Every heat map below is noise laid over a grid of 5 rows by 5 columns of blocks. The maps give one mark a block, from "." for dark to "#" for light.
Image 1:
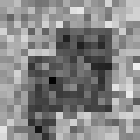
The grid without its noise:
# # # # #
# # . . #
# . . . #
# . . . #
# . # # #
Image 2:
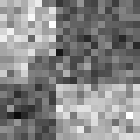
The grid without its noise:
# # . . .
# # . . .
# . . . .
. . # # #
. . # # #
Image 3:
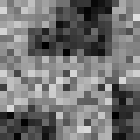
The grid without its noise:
# # . . #
# . . . #
# # # # #
# # # # .
. . # # .
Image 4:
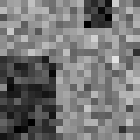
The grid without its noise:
# # # . #
# # # # #
. . # # #
. . # # #
. . # # #
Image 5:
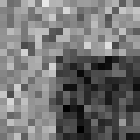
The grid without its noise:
# # # # #
# # # # #
# # . . .
# # . . .
# # . . .
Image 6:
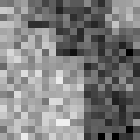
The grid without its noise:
# . . . #
# # . . .
# # # . .
# # # . .
# # # . .
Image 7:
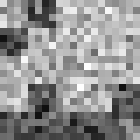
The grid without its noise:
# . # # #
. # # # #
# # # # #
# . # # .
. . . . .
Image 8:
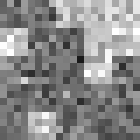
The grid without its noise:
. . # # #
# . . # #
. . . # .
. . . . .
. # . . .
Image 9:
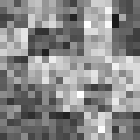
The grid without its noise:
. # . # .
# . . # .
. # # # #
. . # . #
. . . # .
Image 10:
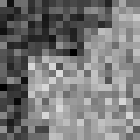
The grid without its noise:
. . . . #
. . . # #
. # # # #
. # # # #
. # # # #
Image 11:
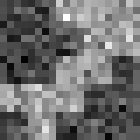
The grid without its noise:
. . # # #
. . . # #
. . # # .
# # # . .
. # . . .
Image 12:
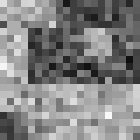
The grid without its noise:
# # . . .
# . . # .
# . . . .
# # # # #
. # # # #
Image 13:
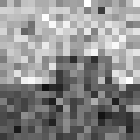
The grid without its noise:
# # # # #
# # # # #
# # . . #
. . . . .
. . . . .
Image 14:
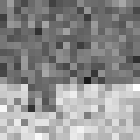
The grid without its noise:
. . . . .
. . . . .
. . . . .
# . # # #
# # # # #
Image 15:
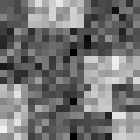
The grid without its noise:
. # # . .
. . . . .
. . . # #
# . . # .
# . . . #
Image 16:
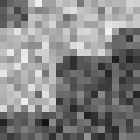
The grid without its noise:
. # # # #
# # # # .
# # . . .
# # . . .
. . . . .
